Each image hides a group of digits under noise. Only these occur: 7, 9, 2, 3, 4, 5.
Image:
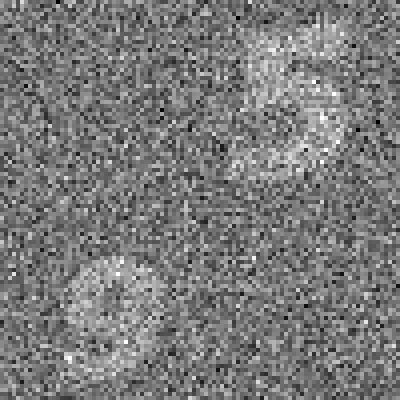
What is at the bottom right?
nothing
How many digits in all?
2
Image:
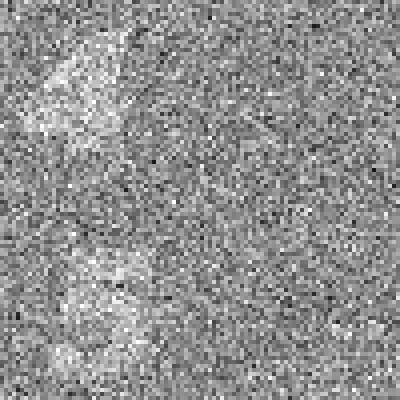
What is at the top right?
nothing
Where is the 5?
bottom left
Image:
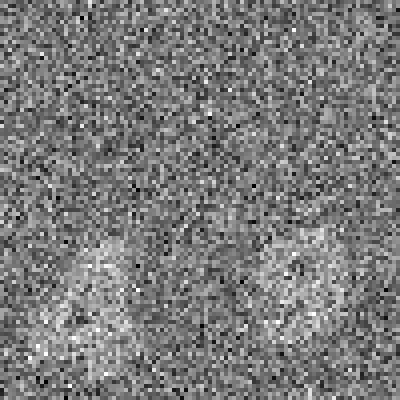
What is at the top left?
nothing
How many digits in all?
2
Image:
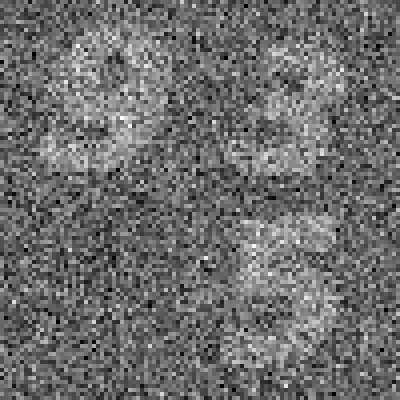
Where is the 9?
top left
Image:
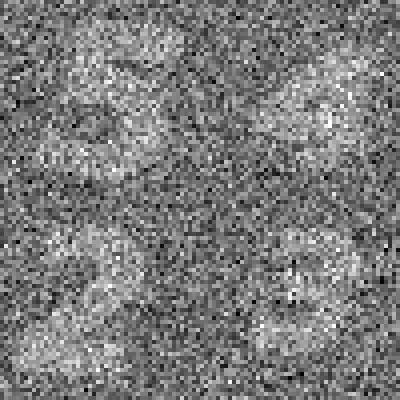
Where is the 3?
bottom right
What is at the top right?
4
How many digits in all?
4
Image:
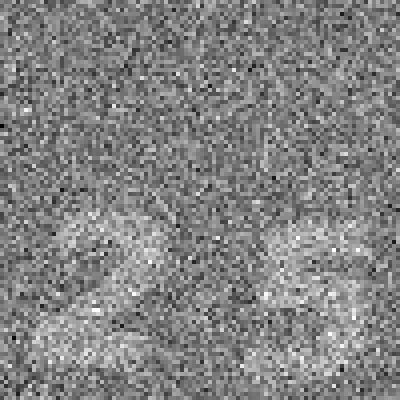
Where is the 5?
bottom right
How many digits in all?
2
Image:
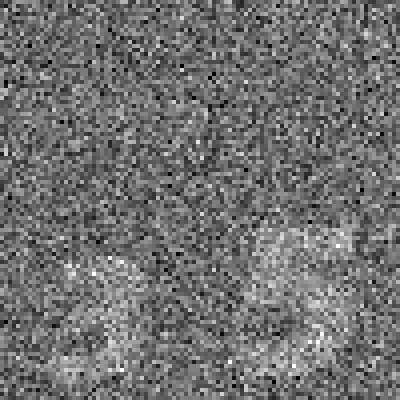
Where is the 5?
bottom right
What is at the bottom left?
3
